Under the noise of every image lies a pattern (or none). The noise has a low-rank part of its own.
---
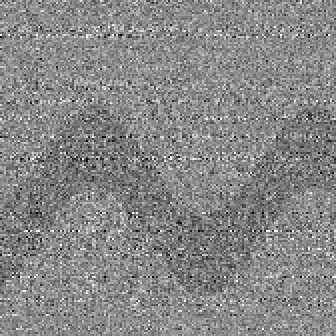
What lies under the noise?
a wavy band
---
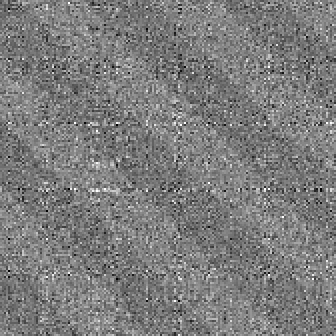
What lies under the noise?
diagonal stripes
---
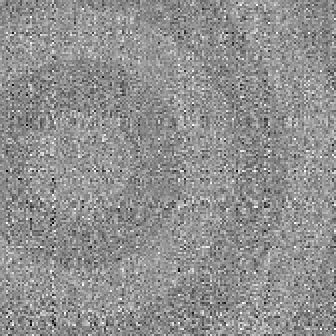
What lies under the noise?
rings round one point
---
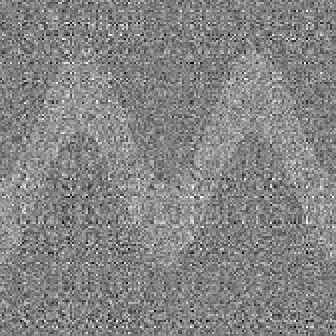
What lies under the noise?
a wavy band
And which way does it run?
left to right
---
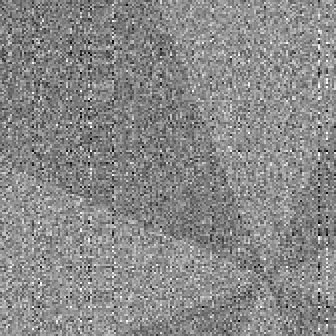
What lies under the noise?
spokes from one point
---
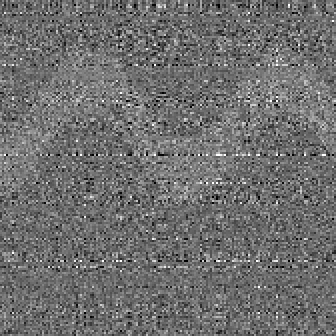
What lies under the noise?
a wavy band
